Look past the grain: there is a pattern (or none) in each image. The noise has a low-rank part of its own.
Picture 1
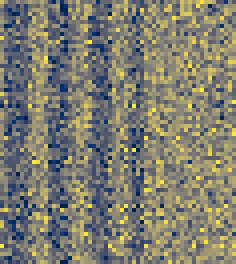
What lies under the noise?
bands of columns
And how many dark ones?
4
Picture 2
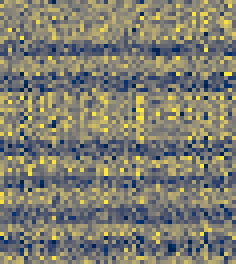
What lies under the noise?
bands of rows
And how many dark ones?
6
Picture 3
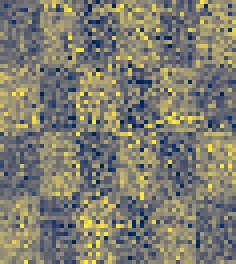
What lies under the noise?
a checkerboard
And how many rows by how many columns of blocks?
4 by 6
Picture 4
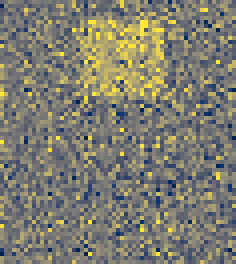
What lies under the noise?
one block
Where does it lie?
top middle
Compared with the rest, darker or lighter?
lighter
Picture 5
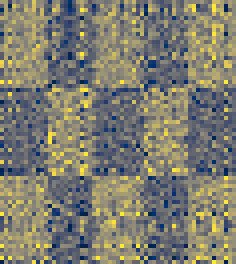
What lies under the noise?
a checkerboard
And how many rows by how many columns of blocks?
3 by 5
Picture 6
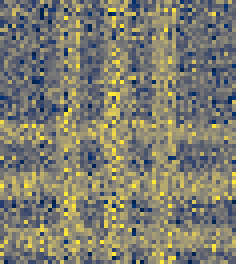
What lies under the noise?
bands of rows crossing bands of columns
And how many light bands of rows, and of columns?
3 and 3
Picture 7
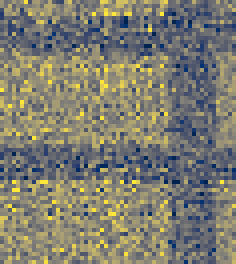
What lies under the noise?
bands of rows crossing bands of columns
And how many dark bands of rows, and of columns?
2 and 1
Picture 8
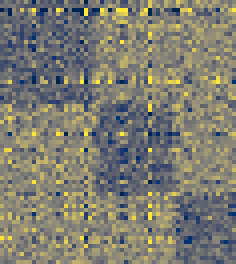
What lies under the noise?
blocks along the diagonal
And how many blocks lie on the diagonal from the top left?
3
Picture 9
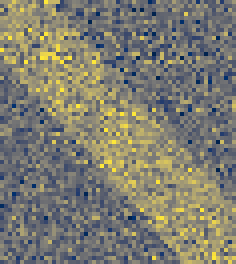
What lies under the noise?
a diagonal band
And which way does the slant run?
top left to bottom right
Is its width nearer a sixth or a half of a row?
a half
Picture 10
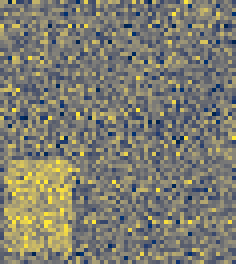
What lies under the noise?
one block
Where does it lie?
bottom left
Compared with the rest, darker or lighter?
lighter
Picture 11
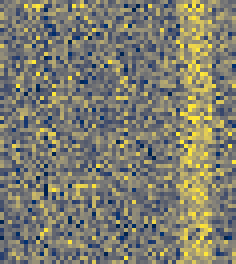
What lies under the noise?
one band of columns
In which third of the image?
right
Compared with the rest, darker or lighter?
lighter
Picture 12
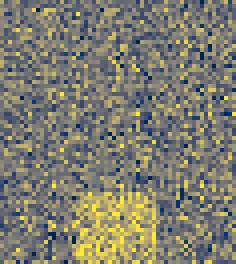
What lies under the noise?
one block
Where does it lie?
bottom middle
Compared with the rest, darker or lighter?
lighter
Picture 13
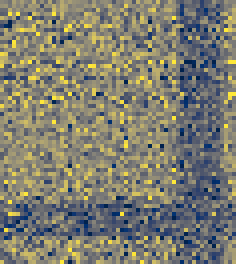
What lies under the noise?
bands of rows crossing bands of columns
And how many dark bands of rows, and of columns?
1 and 1
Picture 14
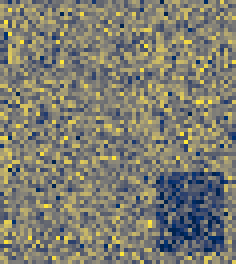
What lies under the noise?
one block
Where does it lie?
bottom right
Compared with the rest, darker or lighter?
darker
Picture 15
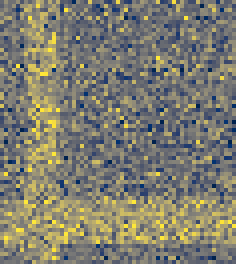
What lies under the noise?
bands of rows crossing bands of columns
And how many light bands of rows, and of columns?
1 and 1
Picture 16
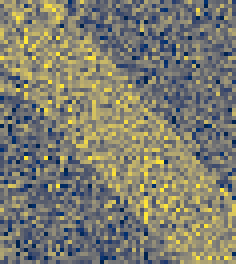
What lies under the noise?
a diagonal band
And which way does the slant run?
top left to bottom right
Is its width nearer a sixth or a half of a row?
a half
